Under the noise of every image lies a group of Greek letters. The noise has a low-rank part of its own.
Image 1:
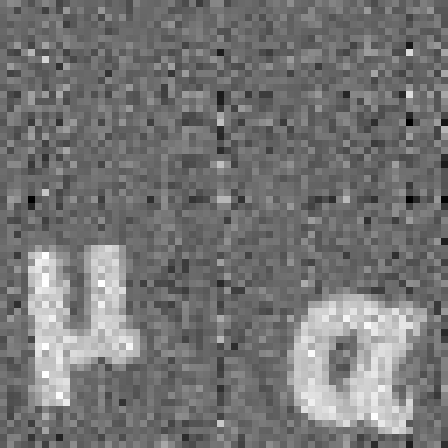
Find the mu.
bottom left
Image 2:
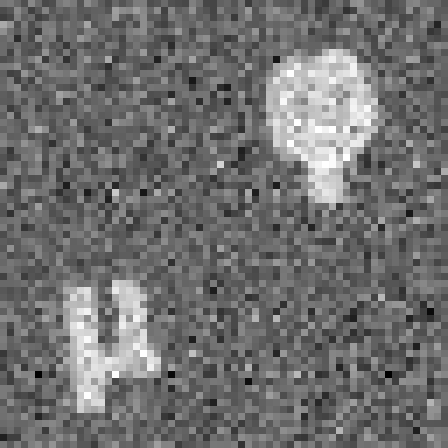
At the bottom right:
nothing
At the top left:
nothing
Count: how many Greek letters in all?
2
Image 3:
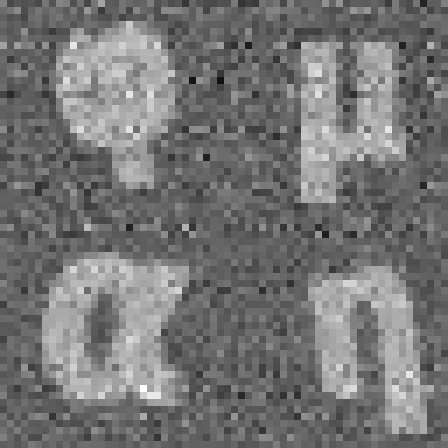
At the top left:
phi
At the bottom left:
alpha
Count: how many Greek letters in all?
4
